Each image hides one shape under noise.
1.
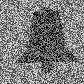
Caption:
dark bell
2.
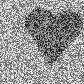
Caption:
dark heart
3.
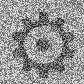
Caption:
dark gear
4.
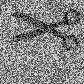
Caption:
dark pair of scissors
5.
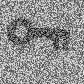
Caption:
dark key
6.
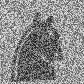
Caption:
dark chess knight
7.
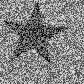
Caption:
dark star
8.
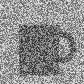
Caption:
dark cup
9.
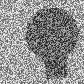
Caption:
dark light bulb
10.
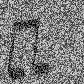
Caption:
dark pair of musical notes
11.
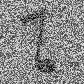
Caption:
dark musical note
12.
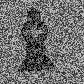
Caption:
dark chess bishop
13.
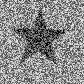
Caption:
dark star
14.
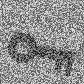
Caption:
dark key
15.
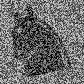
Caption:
dark chess knight
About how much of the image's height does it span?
nearly all
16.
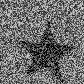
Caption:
dark star
